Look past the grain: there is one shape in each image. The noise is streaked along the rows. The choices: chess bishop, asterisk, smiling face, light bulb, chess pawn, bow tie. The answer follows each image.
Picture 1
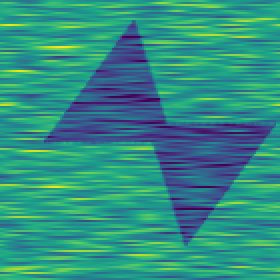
bow tie
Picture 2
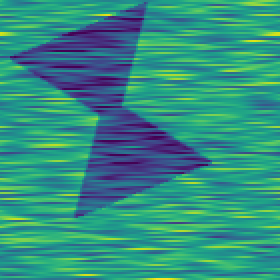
bow tie
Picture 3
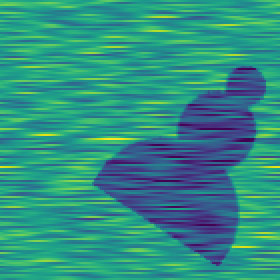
chess pawn
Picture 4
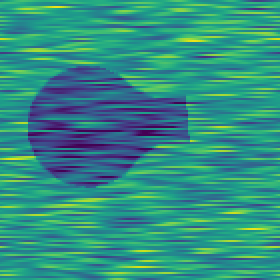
light bulb
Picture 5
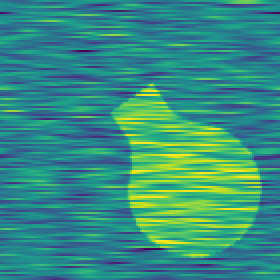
light bulb
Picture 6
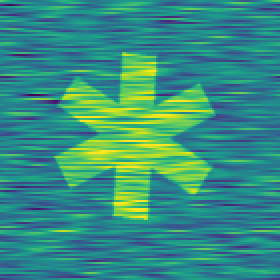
asterisk
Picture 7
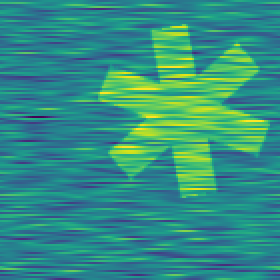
asterisk
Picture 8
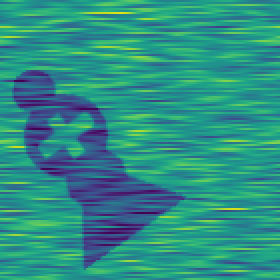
chess bishop
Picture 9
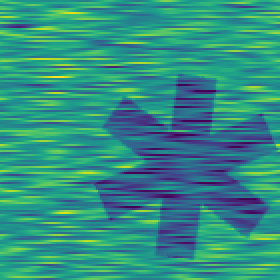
asterisk
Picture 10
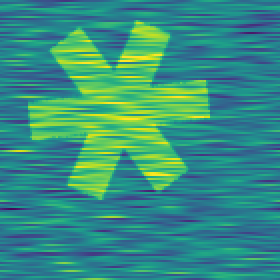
asterisk
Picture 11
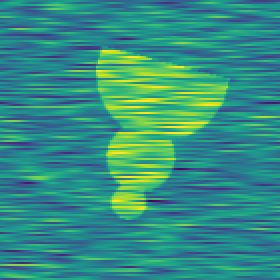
chess pawn
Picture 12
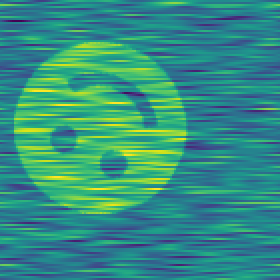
smiling face
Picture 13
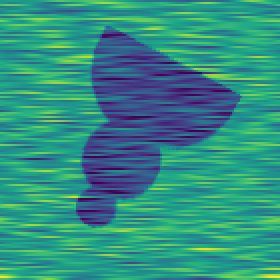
chess pawn
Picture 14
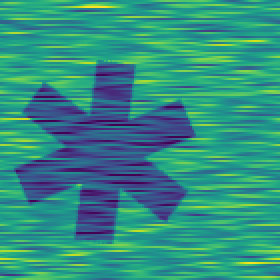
asterisk
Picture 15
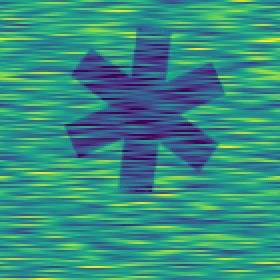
asterisk
